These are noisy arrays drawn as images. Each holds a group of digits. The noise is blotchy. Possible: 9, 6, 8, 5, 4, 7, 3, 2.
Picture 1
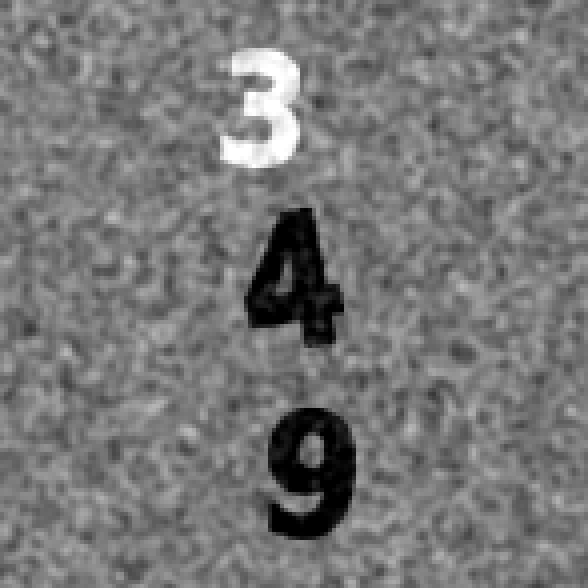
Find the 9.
bottom middle
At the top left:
nothing
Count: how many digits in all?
3
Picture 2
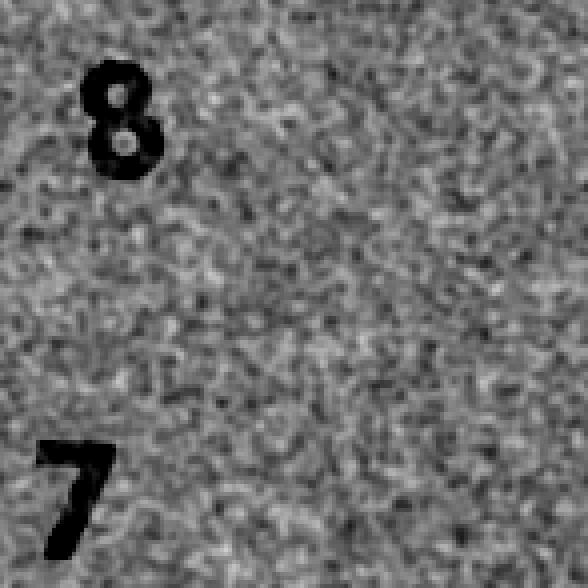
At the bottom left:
7
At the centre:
nothing
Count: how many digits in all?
2
